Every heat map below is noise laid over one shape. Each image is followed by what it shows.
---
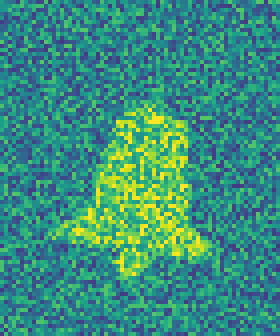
bell
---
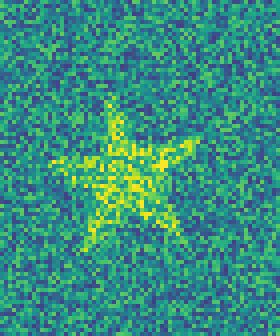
star
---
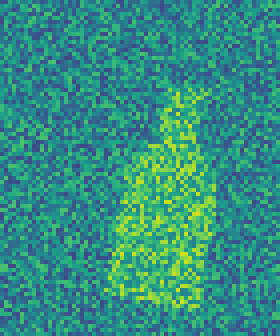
bottle
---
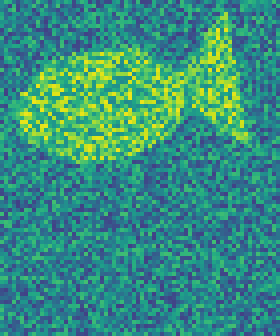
fish
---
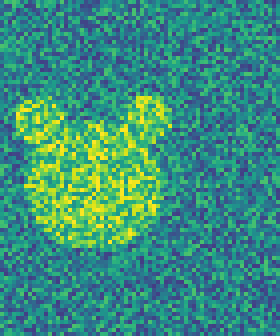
bear's head
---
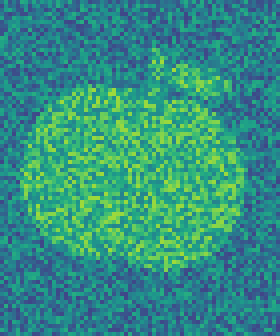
apple
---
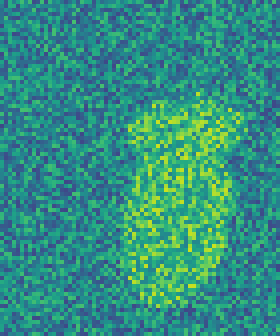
footprint
